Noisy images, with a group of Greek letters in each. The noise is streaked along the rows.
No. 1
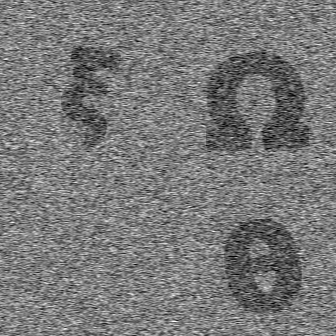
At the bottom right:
theta
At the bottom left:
nothing
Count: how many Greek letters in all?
3
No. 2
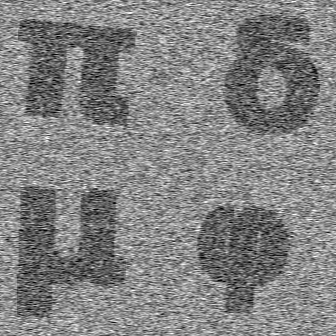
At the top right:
delta
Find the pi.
top left
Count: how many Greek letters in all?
4
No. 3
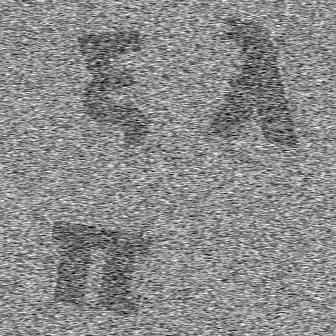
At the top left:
xi
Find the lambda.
top right
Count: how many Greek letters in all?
3
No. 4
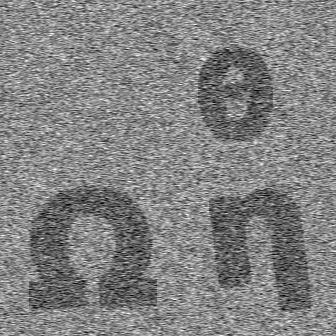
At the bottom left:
omega
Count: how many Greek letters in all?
3
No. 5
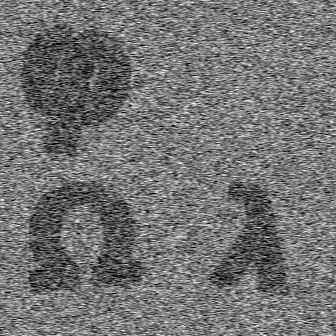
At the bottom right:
lambda
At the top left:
phi
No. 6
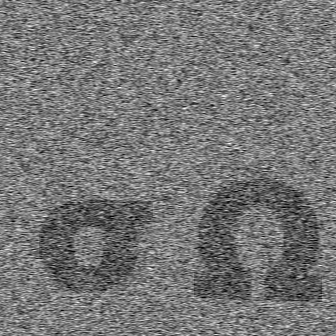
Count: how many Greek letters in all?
2
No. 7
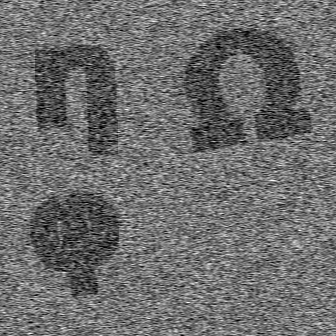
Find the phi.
bottom left
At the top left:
eta
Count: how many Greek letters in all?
3
